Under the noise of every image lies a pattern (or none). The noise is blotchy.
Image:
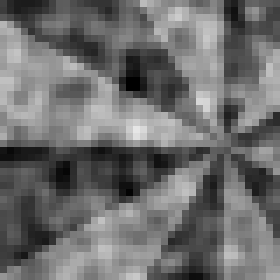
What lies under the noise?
spokes from one point
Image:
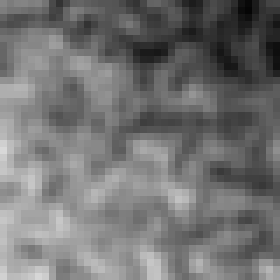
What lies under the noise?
a smooth slope
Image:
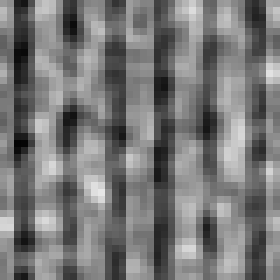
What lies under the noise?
vertical stripes
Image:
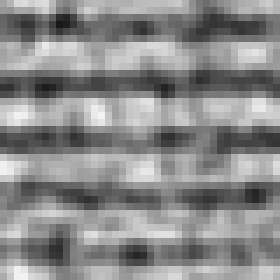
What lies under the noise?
horizontal stripes
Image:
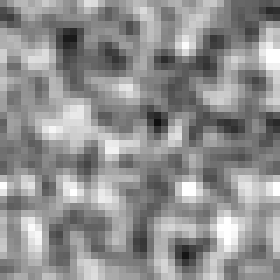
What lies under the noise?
only noise
